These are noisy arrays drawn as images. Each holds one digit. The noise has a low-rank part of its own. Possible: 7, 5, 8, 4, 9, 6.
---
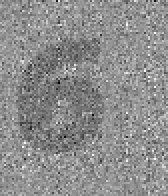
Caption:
dark 6
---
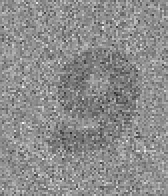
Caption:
dark 9
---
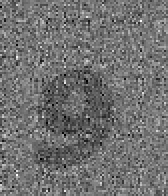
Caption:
dark 9
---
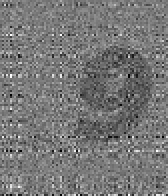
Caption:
dark 9
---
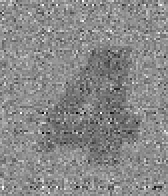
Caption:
dark 4
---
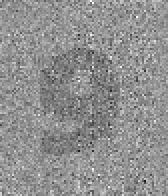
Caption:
dark 9
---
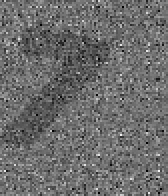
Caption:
dark 7
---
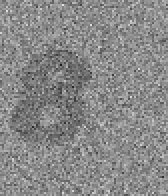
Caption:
dark 8
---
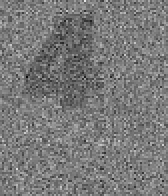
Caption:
dark 4
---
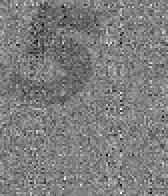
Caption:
dark 5
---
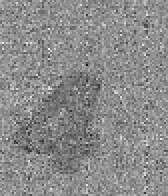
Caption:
dark 4
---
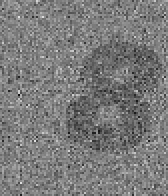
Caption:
dark 8
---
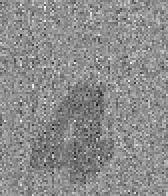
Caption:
dark 4
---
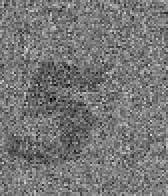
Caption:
dark 5
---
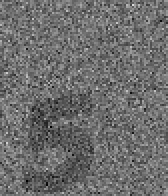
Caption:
dark 5
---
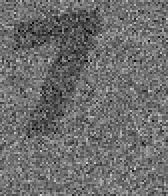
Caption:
dark 7
